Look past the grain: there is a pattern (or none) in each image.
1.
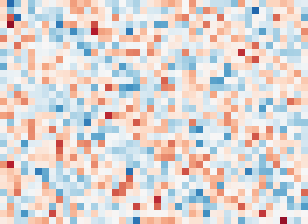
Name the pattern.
diagonal stripes
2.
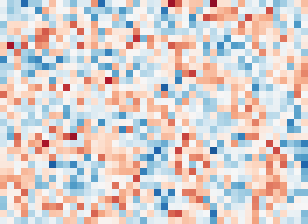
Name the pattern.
rings round one point
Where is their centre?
bottom left
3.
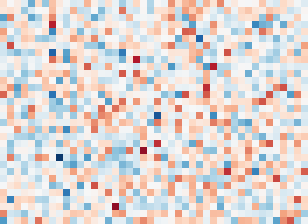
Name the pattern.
only noise
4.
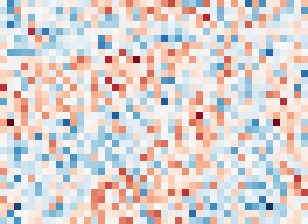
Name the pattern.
spokes from one point
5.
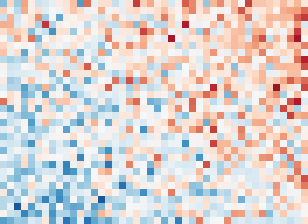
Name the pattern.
a smooth slope
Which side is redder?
top right
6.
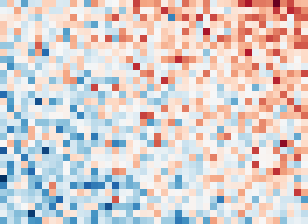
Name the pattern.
a smooth slope
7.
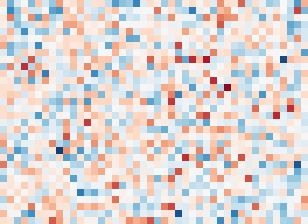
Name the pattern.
only noise
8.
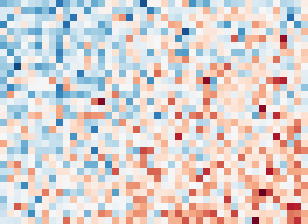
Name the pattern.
a smooth slope
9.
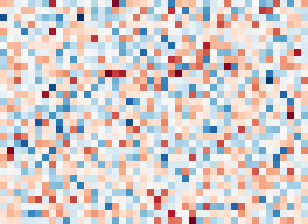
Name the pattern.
only noise
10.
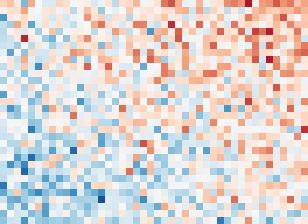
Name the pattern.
a smooth slope
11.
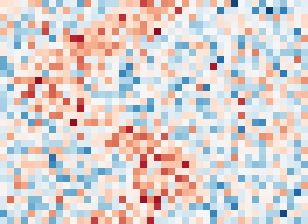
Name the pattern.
a wavy band
